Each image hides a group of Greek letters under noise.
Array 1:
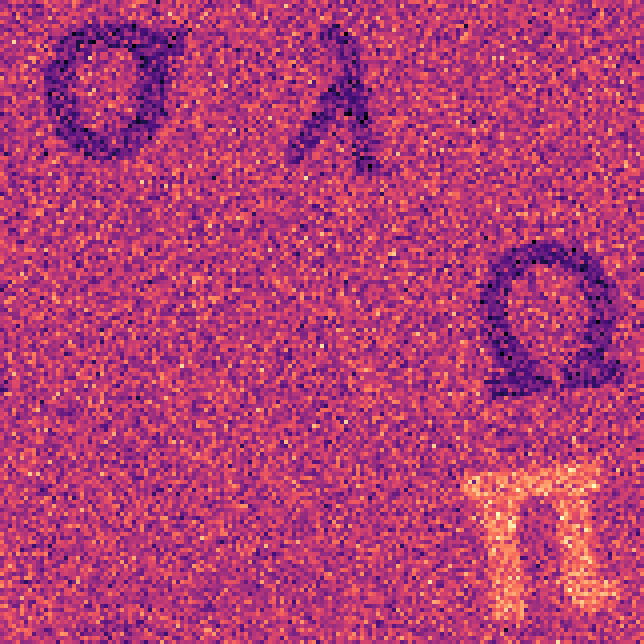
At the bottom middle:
nothing
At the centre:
nothing
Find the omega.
middle right
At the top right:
nothing
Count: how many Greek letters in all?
4
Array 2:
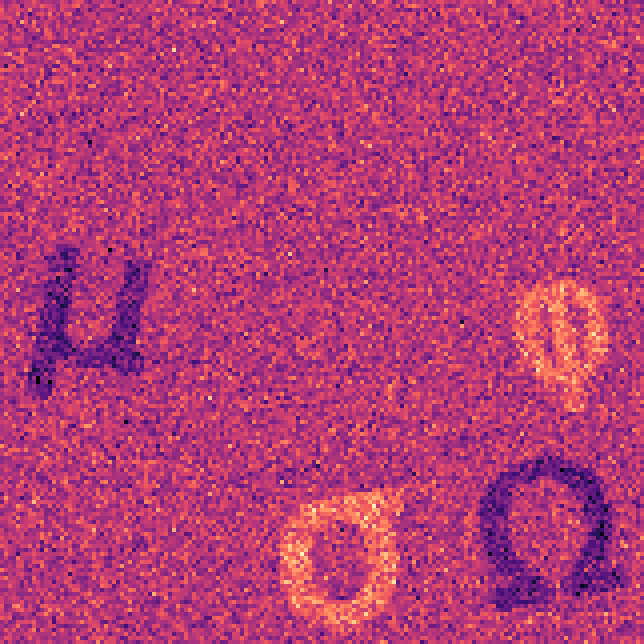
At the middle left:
mu
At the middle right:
phi
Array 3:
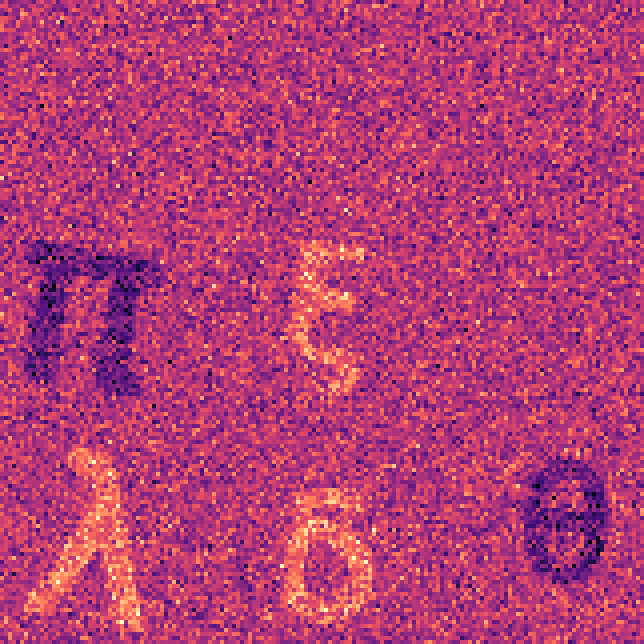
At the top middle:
nothing
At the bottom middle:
delta
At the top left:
nothing
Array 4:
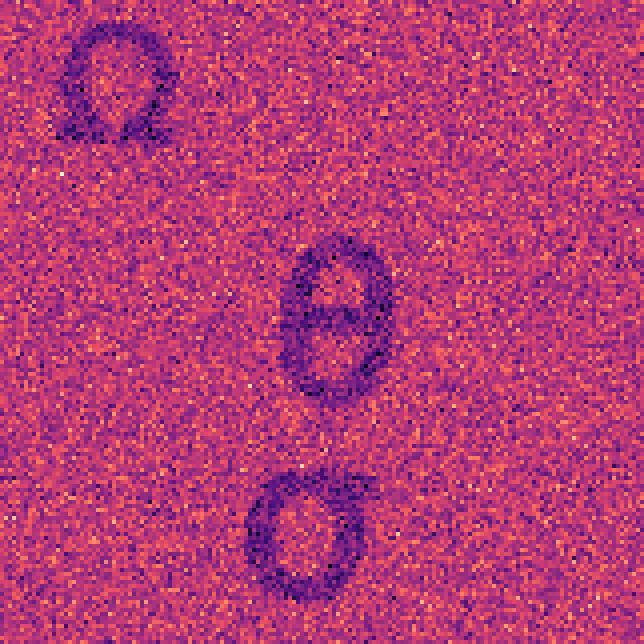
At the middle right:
nothing
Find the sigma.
bottom middle
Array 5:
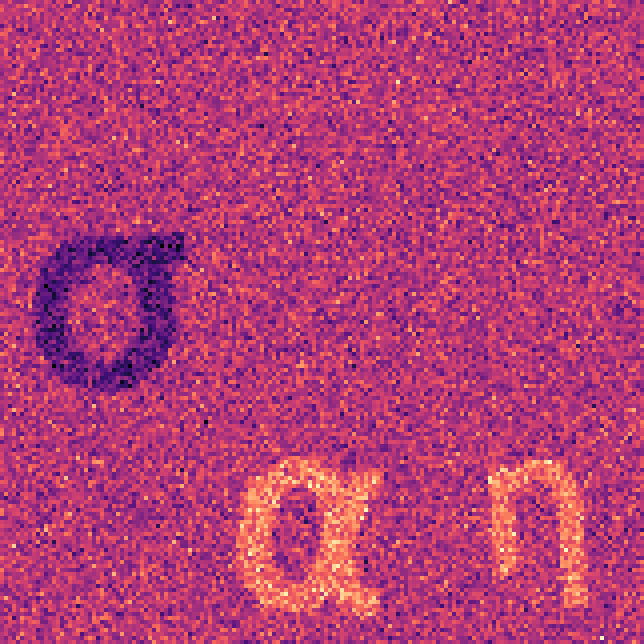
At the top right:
nothing
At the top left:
nothing
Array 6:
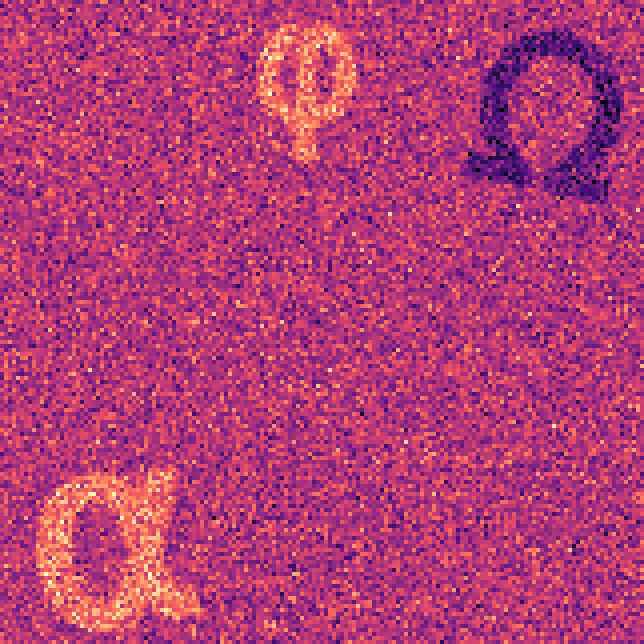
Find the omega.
top right
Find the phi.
top middle
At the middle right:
nothing
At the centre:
nothing
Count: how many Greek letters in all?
3
